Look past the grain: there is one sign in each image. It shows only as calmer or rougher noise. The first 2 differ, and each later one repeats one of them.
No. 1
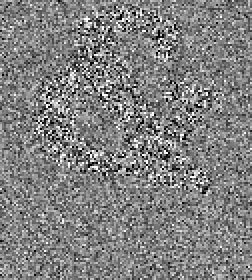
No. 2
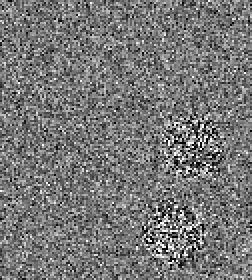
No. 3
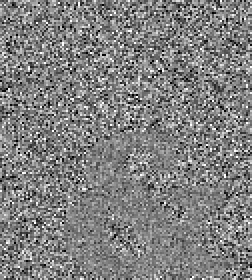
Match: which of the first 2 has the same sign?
1
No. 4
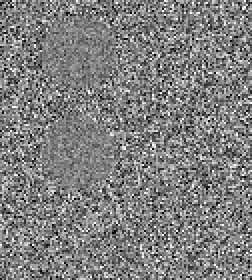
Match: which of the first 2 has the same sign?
2
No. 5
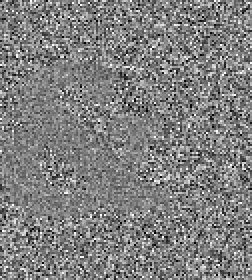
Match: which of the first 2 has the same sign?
1
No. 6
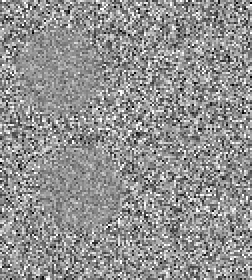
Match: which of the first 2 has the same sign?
2
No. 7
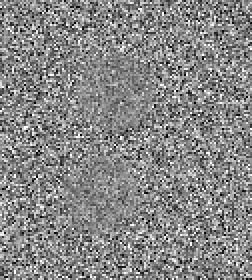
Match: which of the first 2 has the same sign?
2
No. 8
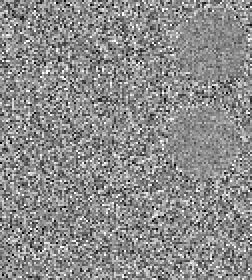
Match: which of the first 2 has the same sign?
2
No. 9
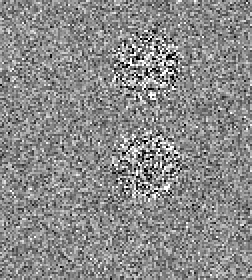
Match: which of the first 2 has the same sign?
2
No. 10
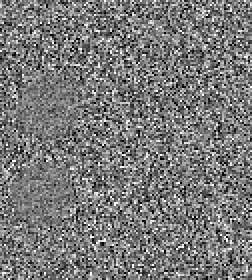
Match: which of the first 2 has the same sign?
2
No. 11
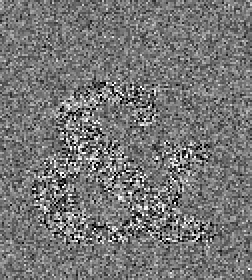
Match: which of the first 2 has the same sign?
1
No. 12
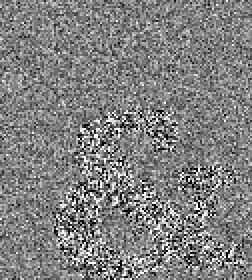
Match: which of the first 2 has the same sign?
1
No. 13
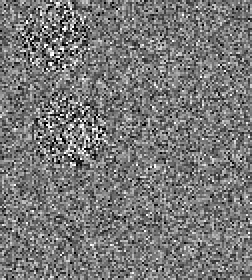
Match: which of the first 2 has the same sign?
2
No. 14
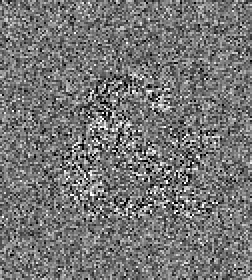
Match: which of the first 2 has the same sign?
1
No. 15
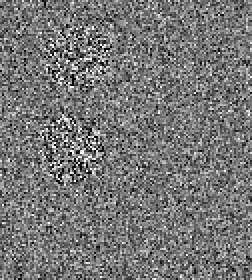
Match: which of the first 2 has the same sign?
2
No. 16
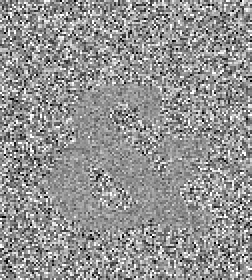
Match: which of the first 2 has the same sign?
1
